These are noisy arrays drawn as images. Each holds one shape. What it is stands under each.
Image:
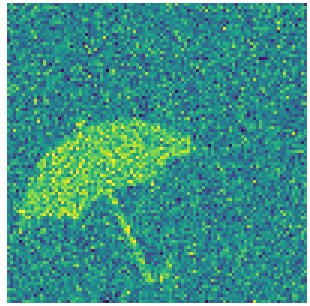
umbrella
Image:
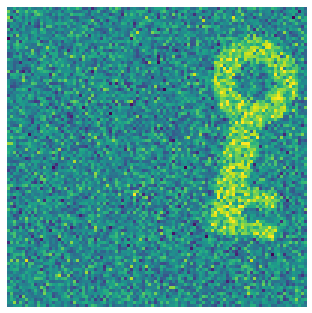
key
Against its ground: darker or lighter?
lighter
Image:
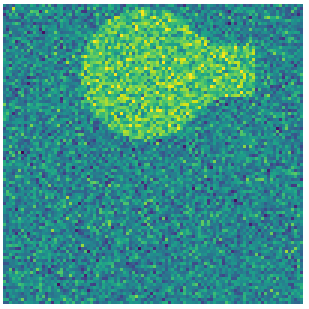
light bulb
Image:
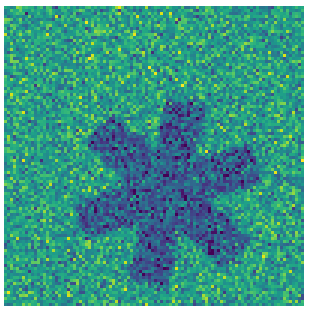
asterisk
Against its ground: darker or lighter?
darker
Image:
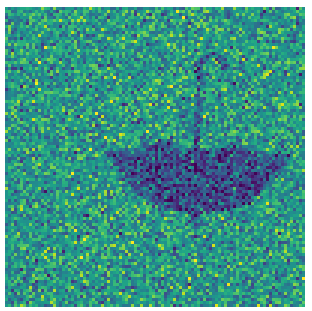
umbrella
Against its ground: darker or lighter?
darker
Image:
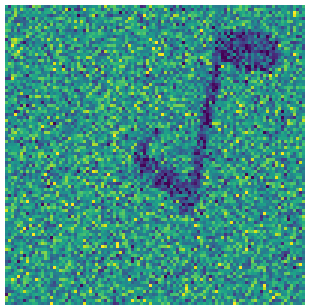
musical note
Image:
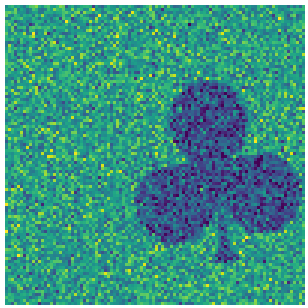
club
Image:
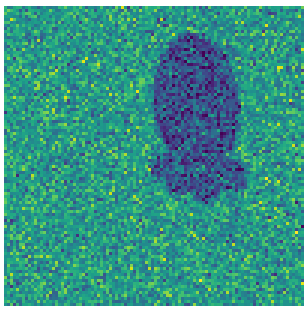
footprint
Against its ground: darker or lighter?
darker
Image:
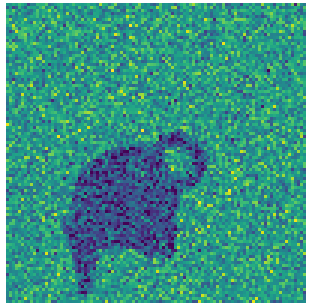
teapot
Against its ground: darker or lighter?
darker
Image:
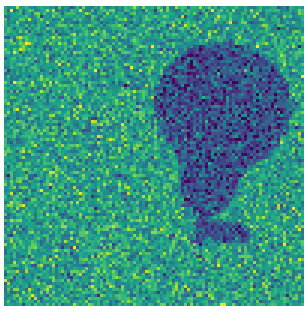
pear
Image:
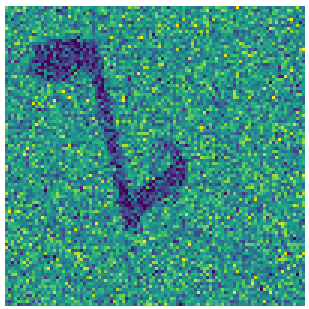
musical note
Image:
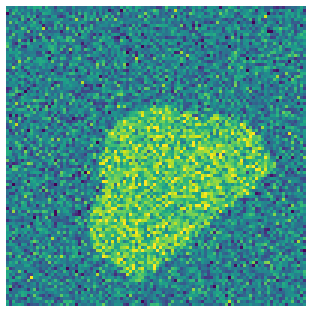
cloud
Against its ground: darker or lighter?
lighter
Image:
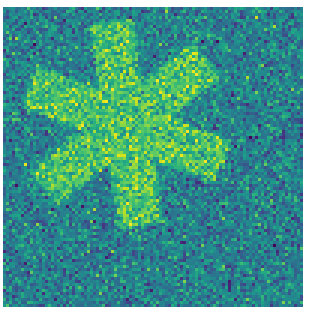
asterisk
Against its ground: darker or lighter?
lighter
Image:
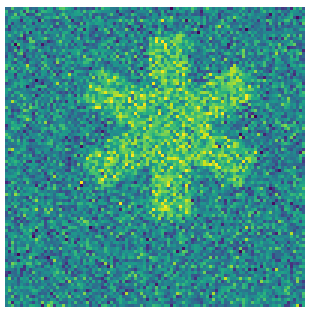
asterisk
